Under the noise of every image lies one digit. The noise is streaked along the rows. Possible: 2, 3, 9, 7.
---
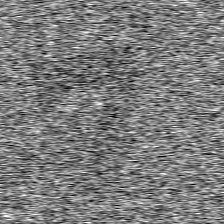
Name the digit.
7
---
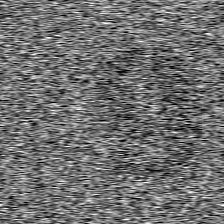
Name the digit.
9
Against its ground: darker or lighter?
darker
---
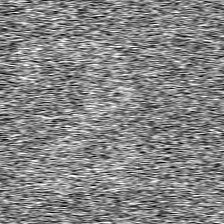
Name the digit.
2
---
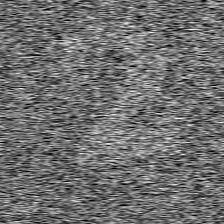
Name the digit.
2
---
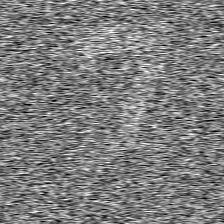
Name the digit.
7
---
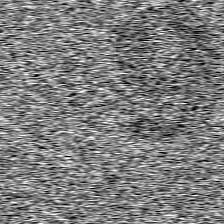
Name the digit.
9
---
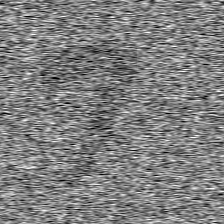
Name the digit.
7
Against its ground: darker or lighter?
darker
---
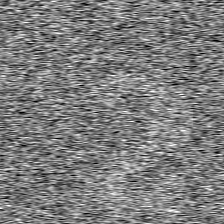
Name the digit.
2
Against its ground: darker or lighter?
lighter
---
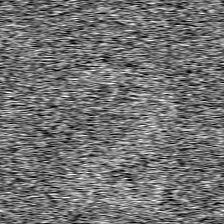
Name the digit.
2
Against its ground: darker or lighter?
lighter
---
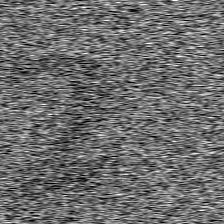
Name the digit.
2
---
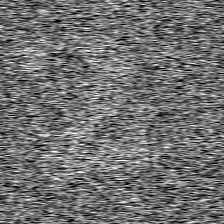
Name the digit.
2
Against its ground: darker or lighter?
lighter
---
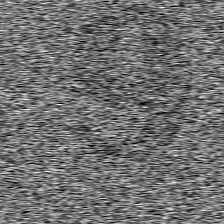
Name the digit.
9
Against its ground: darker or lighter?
darker
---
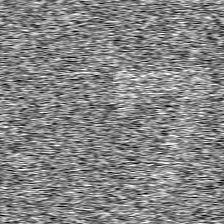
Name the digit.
7
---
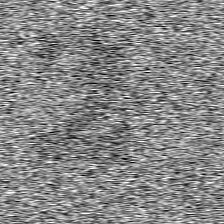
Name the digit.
2
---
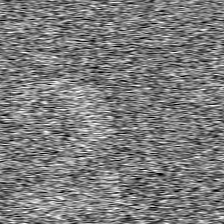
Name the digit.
2
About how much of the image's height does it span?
two thirds
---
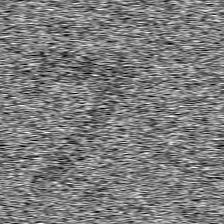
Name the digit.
7
